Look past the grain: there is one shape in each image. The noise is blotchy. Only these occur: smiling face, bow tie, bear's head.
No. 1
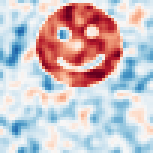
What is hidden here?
red smiling face
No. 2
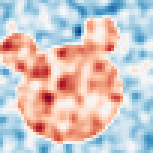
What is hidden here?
red bear's head
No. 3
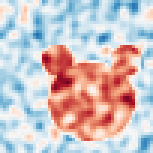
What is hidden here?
red bear's head
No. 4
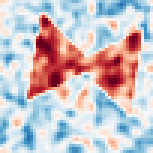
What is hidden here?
red bow tie
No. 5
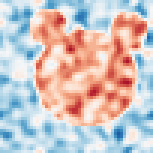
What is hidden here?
red bear's head
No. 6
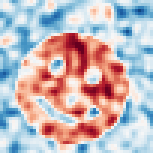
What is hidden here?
red smiling face
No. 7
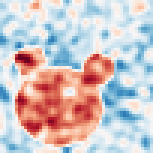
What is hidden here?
red bear's head
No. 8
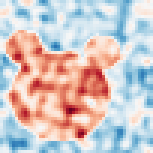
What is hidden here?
red bear's head
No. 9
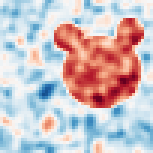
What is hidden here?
red bear's head
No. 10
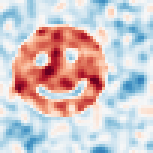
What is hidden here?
red smiling face
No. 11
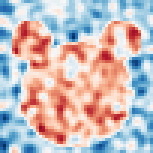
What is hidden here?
red bear's head
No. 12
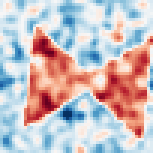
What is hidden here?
red bow tie
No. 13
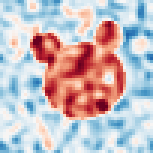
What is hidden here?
red bear's head
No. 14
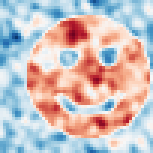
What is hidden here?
red smiling face
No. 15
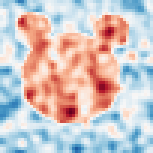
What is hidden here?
red bear's head
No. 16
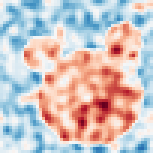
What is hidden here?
red bear's head
